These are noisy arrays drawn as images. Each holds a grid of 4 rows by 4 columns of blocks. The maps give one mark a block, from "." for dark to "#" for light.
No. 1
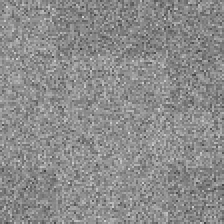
# . . .
# # # .
# # # #
. # # .
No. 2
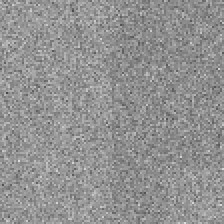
# # . .
# # . .
# # . .
# # . #
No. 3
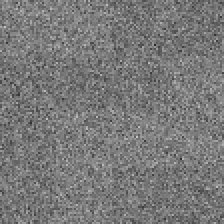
# # . .
. . . #
. # # #
. # . .
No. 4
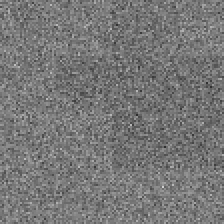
# # . #
# . . .
# # . .
# # # #
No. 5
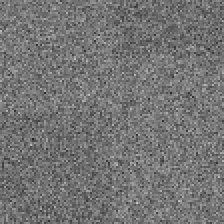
# # . .
# # # #
. . # #
. . # #
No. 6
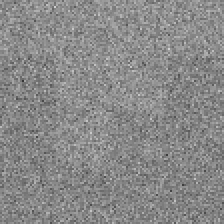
# # # #
. # # .
. # . .
. . . .
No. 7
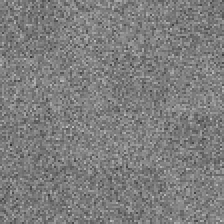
. # # .
# # . #
. # # .
. . . #
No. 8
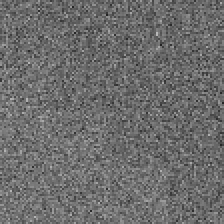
. . . .
# . . .
# # . .
# # # .
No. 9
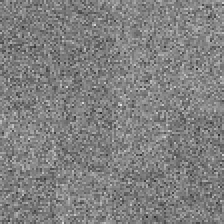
. . # #
. . # #
# . # .
. # . .
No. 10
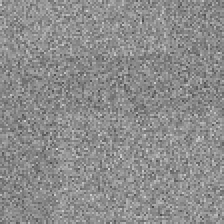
# # # .
. . . .
. # # #
. # # #
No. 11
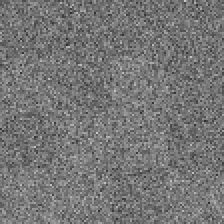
. . . .
# . # .
. # # .
# # . #
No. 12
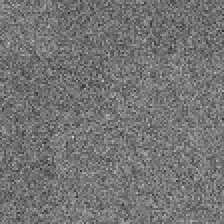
# . . .
. . # #
. # # #
. # # #
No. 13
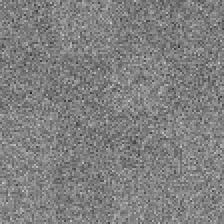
. # . .
. . # .
# . . #
# . # #
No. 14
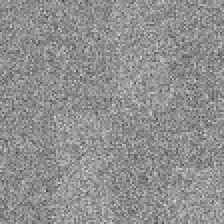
. . # .
. . # .
. # . .
. # . #
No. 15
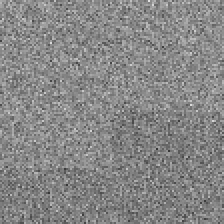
# # # #
# # # #
# # . .
. . . .
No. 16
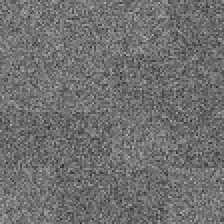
# # # .
# # . .
. . # .
# . . #
